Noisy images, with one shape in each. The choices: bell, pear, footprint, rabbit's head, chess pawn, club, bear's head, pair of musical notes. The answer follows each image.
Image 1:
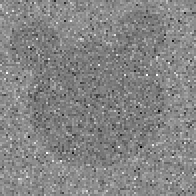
bear's head
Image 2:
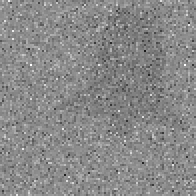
bell
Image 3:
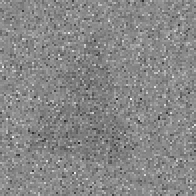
chess pawn
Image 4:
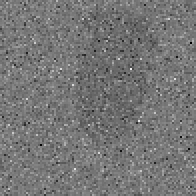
footprint
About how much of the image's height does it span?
two thirds
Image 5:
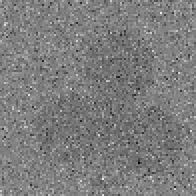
club
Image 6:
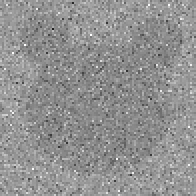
bear's head
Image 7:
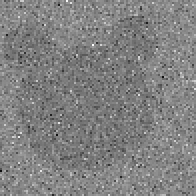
bear's head
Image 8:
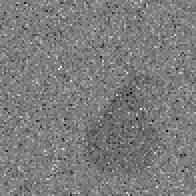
pear
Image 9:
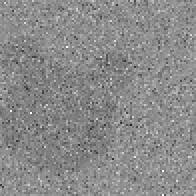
bear's head
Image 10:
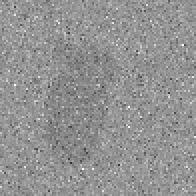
footprint
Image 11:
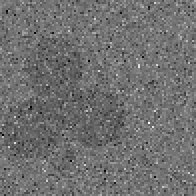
club
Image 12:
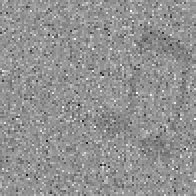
pair of musical notes
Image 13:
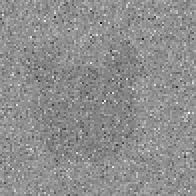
bear's head
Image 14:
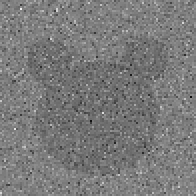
bear's head
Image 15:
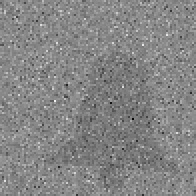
bell
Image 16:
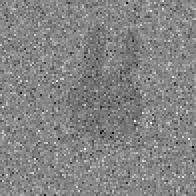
rabbit's head
